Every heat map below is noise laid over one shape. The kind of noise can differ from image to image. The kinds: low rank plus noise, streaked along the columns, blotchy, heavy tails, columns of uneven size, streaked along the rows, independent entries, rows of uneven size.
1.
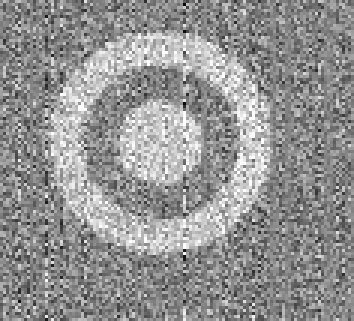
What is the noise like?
columns of uneven size
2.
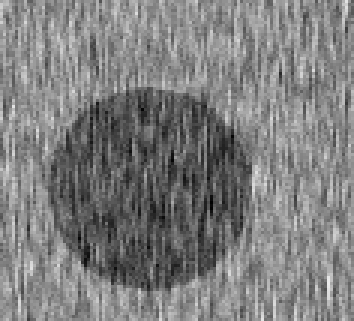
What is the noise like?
streaked along the columns
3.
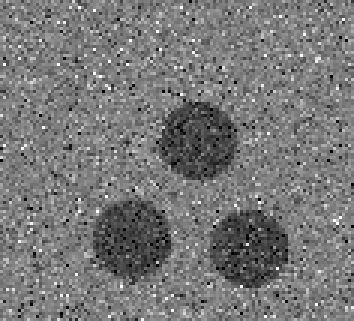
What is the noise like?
heavy tails
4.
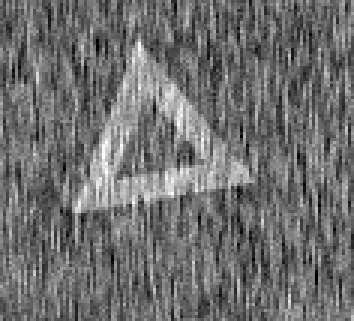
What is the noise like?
streaked along the columns
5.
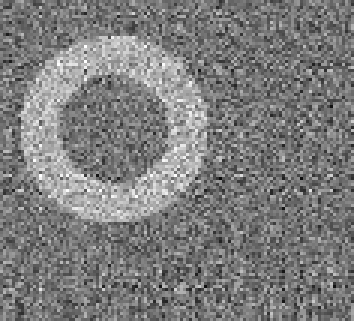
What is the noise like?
low rank plus noise
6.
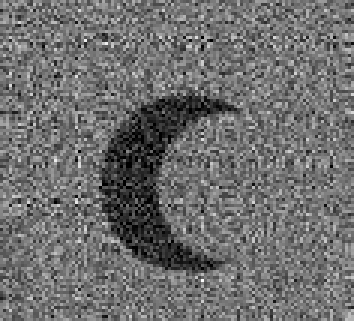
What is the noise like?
low rank plus noise
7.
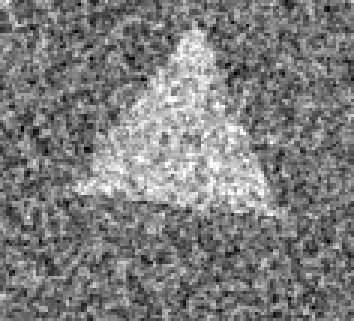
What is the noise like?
blotchy
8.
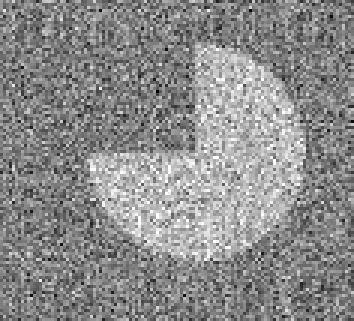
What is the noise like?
low rank plus noise
